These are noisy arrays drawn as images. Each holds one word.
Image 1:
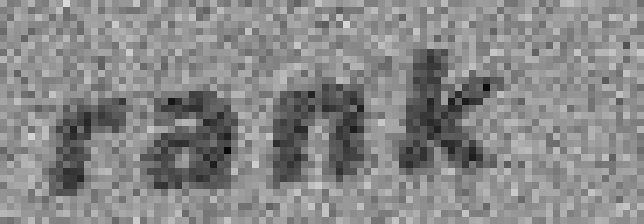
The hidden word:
rank
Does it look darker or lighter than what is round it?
darker
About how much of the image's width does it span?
two thirds
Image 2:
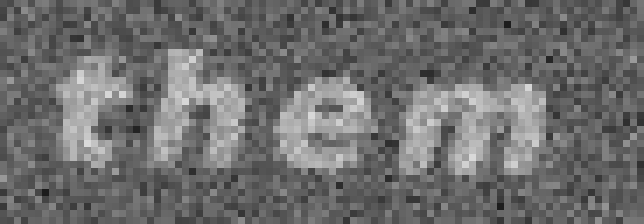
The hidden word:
them
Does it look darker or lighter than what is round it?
lighter
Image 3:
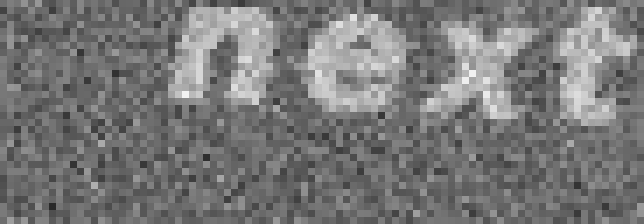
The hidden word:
next
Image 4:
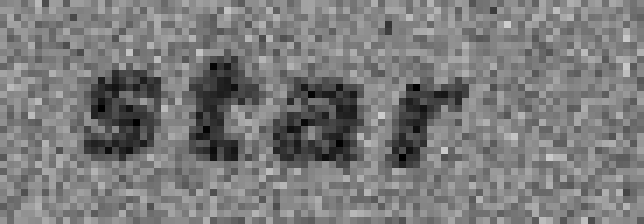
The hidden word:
star
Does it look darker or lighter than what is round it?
darker
